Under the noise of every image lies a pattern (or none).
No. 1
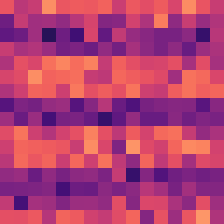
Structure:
horizontal stripes
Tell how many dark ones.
3
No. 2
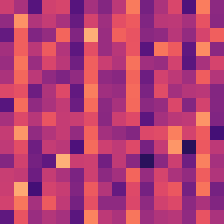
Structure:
vertical stripes
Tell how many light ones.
6
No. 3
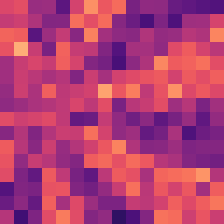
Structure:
spokes from one point
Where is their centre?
middle left
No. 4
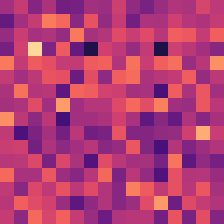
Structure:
only noise
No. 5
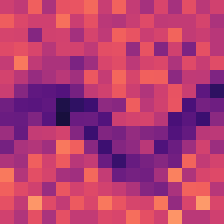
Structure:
a wavy band
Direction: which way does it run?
left to right
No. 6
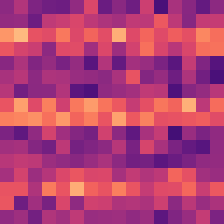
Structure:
horizontal stripes
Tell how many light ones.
3
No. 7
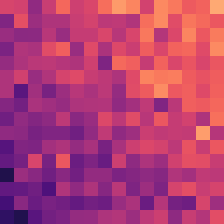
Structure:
a smooth slope
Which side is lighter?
top right
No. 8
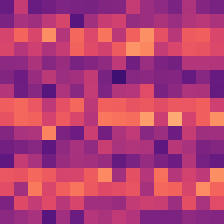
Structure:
horizontal stripes
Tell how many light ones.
3
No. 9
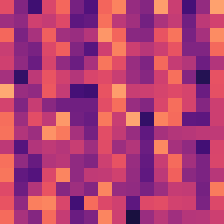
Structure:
vertical stripes
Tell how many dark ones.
4
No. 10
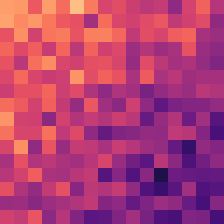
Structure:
a smooth slope
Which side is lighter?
top left
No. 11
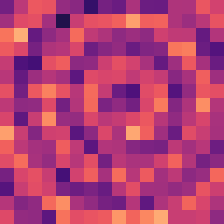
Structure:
rings round one point
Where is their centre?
centre
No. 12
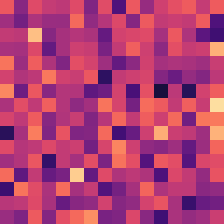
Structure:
only noise
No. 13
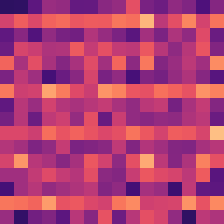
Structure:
horizontal stripes
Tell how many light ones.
6
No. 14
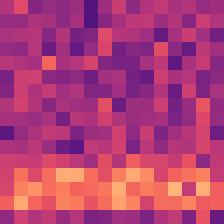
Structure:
one horizontal stripe
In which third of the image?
bottom
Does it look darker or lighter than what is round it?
lighter
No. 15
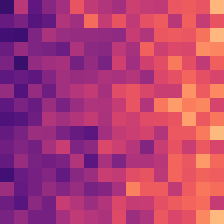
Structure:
a smooth slope
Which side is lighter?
right
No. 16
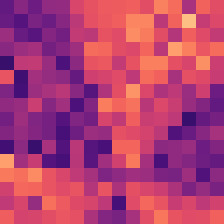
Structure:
spokes from one point
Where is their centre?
bottom middle
